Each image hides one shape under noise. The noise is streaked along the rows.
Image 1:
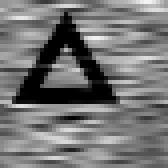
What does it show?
dark triangle frame
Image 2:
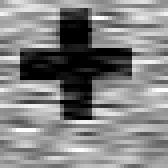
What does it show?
dark cross
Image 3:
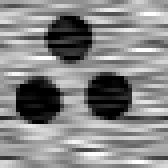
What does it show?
dark three dots
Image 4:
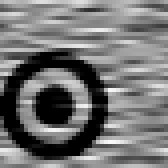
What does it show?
dark bullseye
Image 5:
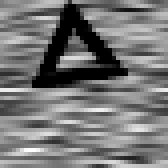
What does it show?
dark triangle frame
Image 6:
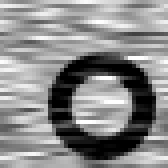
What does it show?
dark ring
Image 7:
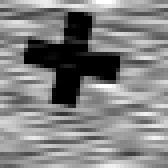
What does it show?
dark cross
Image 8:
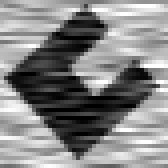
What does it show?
dark square with a notch
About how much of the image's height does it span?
nearly all
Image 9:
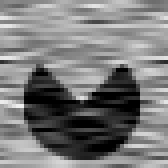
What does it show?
dark disc with a wedge cut out
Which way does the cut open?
up
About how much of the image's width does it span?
two thirds
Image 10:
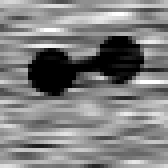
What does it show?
dark dumbbell
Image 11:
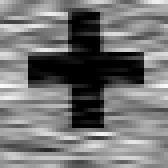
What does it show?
dark cross
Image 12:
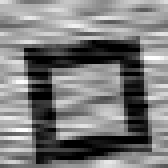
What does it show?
dark square frame
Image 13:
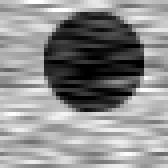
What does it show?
dark disc
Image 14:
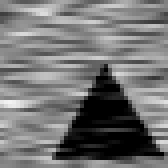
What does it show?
dark triangle
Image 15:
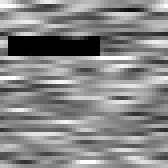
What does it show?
dark bar
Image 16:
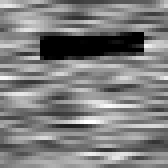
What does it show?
dark bar
